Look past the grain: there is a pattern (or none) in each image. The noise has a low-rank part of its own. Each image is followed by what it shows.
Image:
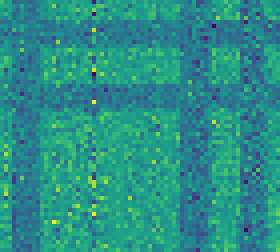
bands of rows crossing bands of columns
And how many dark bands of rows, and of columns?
2 and 3
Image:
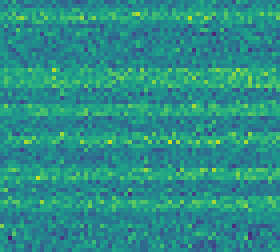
bands of rows
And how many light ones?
6
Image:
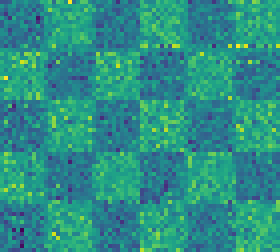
a checkerboard
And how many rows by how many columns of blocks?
5 by 6
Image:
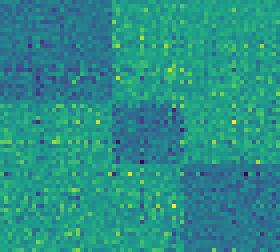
blocks along the diagonal
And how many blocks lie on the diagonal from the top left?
3
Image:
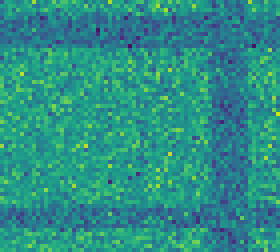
bands of rows crossing bands of columns
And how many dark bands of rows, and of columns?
2 and 1
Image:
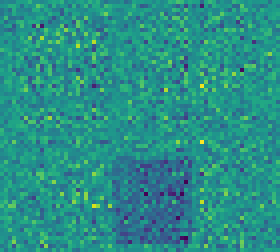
one block
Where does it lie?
bottom middle
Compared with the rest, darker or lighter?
darker
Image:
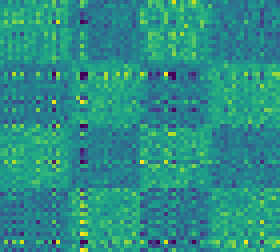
a checkerboard
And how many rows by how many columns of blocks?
4 by 4
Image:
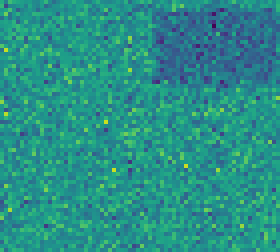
one block
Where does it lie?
top right
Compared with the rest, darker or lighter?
darker
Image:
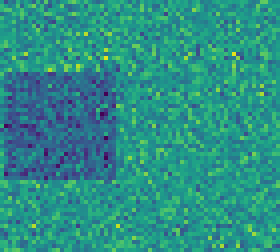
one block
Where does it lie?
middle left
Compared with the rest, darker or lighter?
darker
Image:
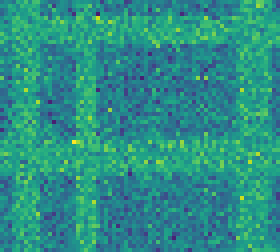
bands of rows crossing bands of columns
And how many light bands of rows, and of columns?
2 and 3
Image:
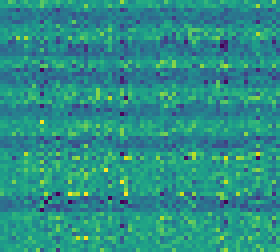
bands of rows
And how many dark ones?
6
